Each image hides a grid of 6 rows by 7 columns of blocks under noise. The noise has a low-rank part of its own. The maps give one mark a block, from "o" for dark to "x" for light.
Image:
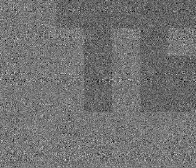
xxooooo
xxxoxox
xxxoxoo
xxxoxoo
xxxxxxx
xxxxxxx
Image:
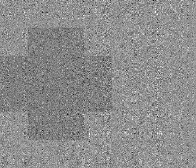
xxxxxxx
xooxxxx
ooooxxx
ooooxxx
xooxxxx
xxxxxxx
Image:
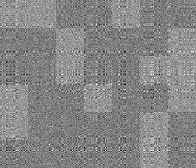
xxooxoo
ooxooox
ooxooxx
xooxoox
xooooxo
oooooxo
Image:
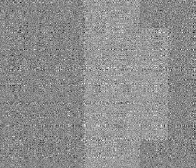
oooxxoo
oooxxxo
oooxxxo
oooxxxo
oooxxxo
oooxxoo
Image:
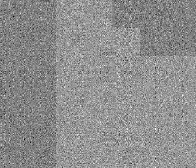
ooxxooo
ooxxxoo
ooxxxxx
ooxxxxx
ooxxxxx
ooxxxxx
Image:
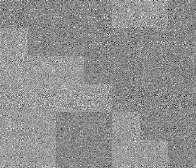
ooooxxo
xoooooo
xxxoooo
xxxxooo
xxooxoo
xxooxxo
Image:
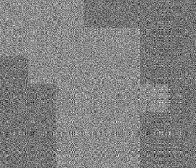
xxxoooo
xxxxxoo
oxxxxoo
ooxxxxo
ooxxxoo
ooxxxoo
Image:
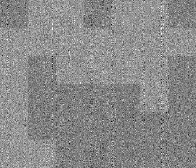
oxxoxxo
xxxxxxx
xoxxxxo
xooooxo
xoooooo
xxooooo
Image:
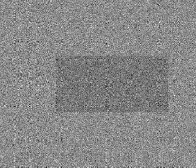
xxxxxxx
xxxxxxx
xxoooox
xxoooox
xxxxxxx
xxxxxxx
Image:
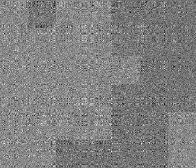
xoxxooo
xxxxooo
xxxxxoo
xxxxooo
xxxxoox
xxoooox
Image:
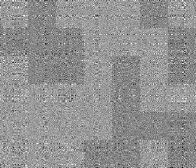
xoxxxox
oooxxxo
xooxoxo
xxxxoxx
xxxxooo
xxxooxo
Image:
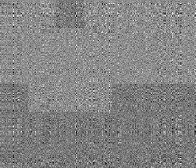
xxoxxxx
xxxxxxx
xxxxxxx
oxxxooo
ooooooo
ooooooo
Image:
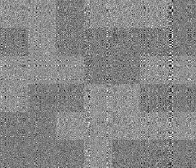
xxoxxxo
oxooooo
xxxooxx
xooxxoo
ooxxxxx
oooxooo
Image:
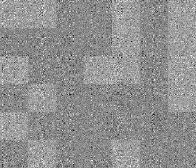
xxooxox
ooooxox
xooxxox
oxoooox
xoooooo
oxooxoo
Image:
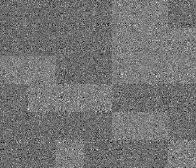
ooooxxo
ooooxxx
xxooxxx
oxxxooo
ooooxxo
ooxooox
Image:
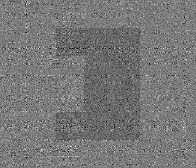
xxxxxxx
xxoooxx
xxxooxx
xxxooxx
xxoooxx
xxxxxxx
